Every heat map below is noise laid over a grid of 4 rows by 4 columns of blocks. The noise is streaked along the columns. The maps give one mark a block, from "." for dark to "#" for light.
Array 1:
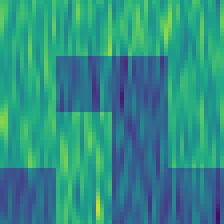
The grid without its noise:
# # # #
# . . #
# # . #
. # . .
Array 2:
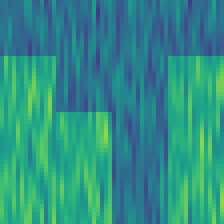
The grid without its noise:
. . . .
# . . #
# # . #
# # . #
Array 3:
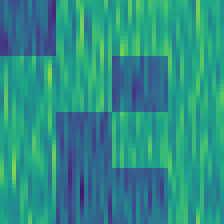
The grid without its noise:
. # # #
# # . #
# . # #
# . . #
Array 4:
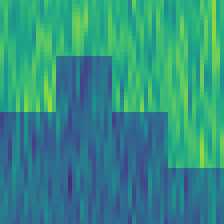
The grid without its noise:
# # # #
# . # #
. . . #
. . . .
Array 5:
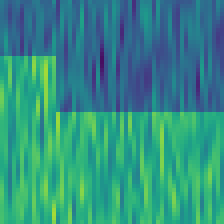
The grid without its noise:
. . . .
# . . .
# # # #
# # # #
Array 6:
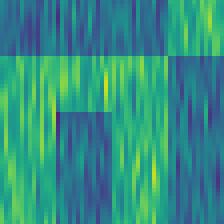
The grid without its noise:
. . . #
# # # .
# . # .
# . # .
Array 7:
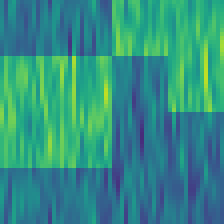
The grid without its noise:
. . # #
# # . #
# # . .
. . . .
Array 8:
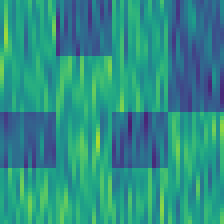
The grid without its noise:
# . # .
# # # .
. # . #
# # # #
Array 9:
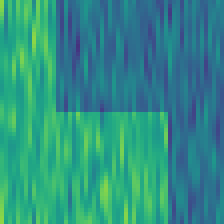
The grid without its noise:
# . . .
# . . .
# # # .
# # # .
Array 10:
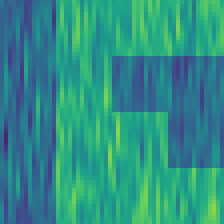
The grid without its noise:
. # # #
. # . .
. # # .
. # # #
